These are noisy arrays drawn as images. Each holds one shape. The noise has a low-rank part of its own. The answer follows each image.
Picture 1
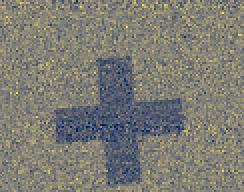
dark cross
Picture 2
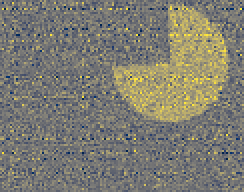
light disc with a wedge cut out
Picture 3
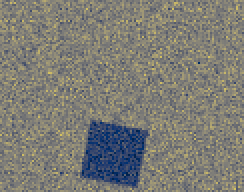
dark square, bottom middle
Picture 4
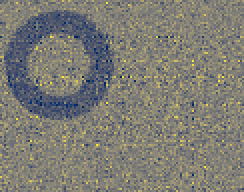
dark ring
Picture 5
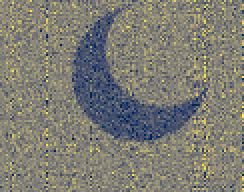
dark crescent
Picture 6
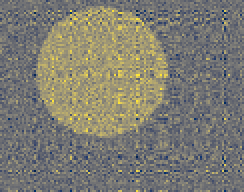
light disc
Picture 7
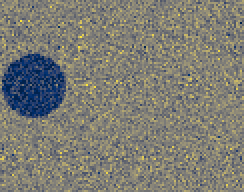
dark disc, middle left
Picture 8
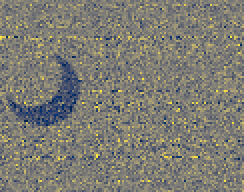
dark crescent, middle left
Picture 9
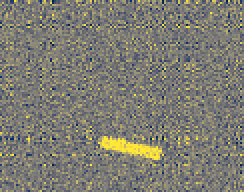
light bar, bottom middle
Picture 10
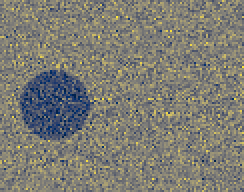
dark disc, middle left
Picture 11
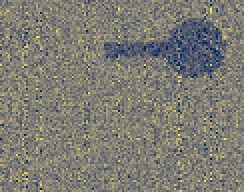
dark lollipop
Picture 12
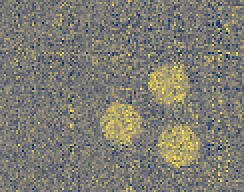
light three dots
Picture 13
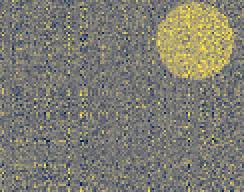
light disc, top right
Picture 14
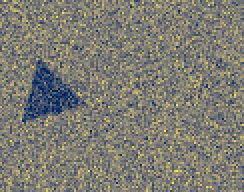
dark triangle, middle left
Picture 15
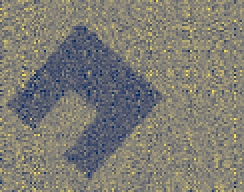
dark square with a notch
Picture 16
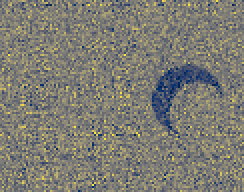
dark crescent, middle right
